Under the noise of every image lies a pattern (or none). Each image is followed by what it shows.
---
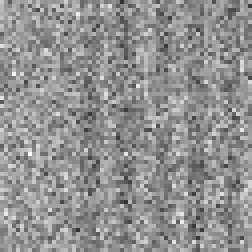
bands of columns
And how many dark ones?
5
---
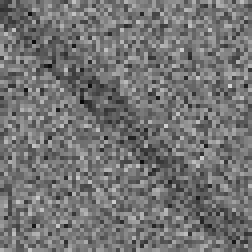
a diagonal band
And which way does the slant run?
top left to bottom right
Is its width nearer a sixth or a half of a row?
a sixth
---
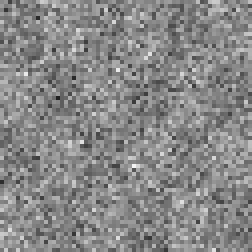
a checkerboard
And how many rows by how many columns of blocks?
4 by 6
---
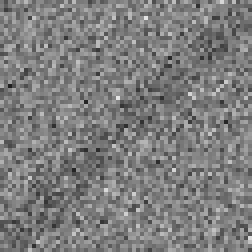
a diagonal band
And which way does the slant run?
bottom left to top right
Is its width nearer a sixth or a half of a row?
a sixth
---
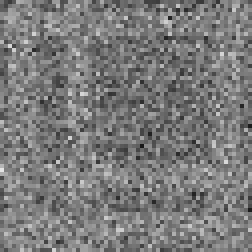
bands of rows crossing bands of columns
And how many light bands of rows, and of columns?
3 and 3
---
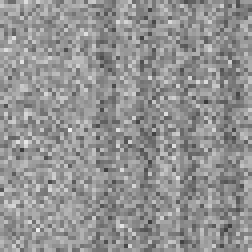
bands of columns
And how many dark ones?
4
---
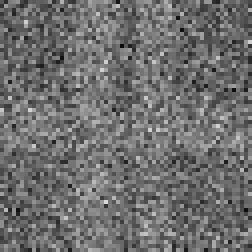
bands of rows crossing bands of columns
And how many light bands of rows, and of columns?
1 and 2
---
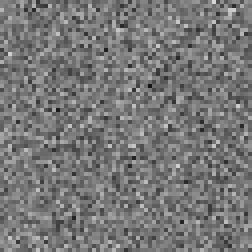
only noise
